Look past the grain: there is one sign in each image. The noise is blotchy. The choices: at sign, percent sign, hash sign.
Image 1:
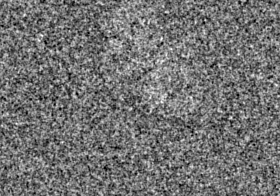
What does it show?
light percent sign
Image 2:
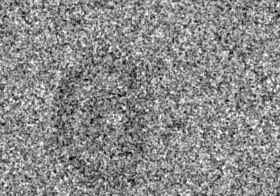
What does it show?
dark at sign
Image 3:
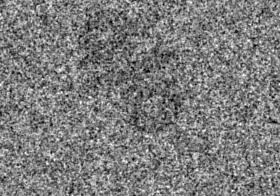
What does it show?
dark percent sign
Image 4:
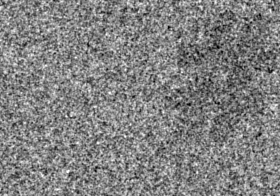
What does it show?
dark hash sign
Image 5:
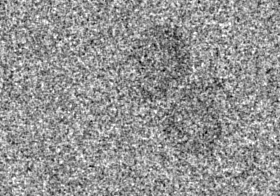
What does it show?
dark percent sign
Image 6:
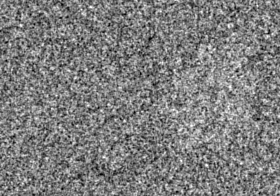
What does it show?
light hash sign
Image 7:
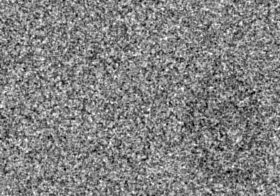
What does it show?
dark at sign
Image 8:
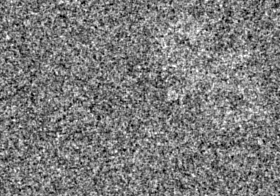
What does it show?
light percent sign
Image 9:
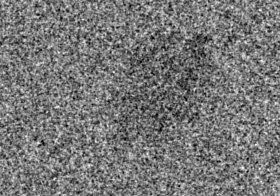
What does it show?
dark hash sign
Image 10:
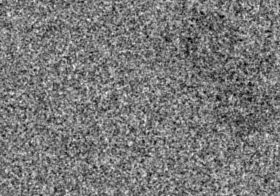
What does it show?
dark percent sign
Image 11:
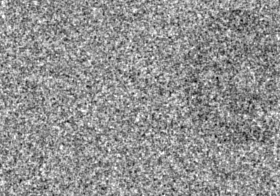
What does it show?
dark at sign
